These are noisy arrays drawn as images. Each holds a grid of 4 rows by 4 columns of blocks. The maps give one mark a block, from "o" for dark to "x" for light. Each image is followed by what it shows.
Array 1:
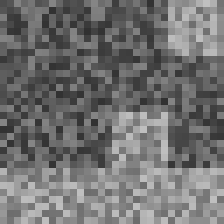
o o o x
o o o o
o o x o
x x x x
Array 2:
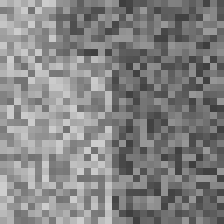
x o o o
x x o o
x x o o
x x o o
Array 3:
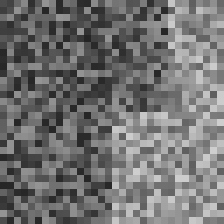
o o o x
o o o x
o o x x
o o x x
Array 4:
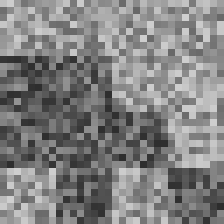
x x x x
o o x x
o o o x
x o x o
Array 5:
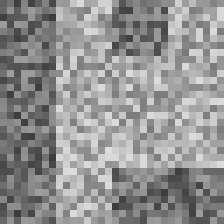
o x o x
o x x x
o x x x
o x o o
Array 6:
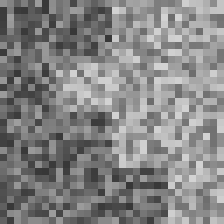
o o x x
o x x x
o o x x
o o o x
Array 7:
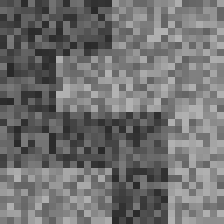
o o x x
o x x x
o o o x
x x o x
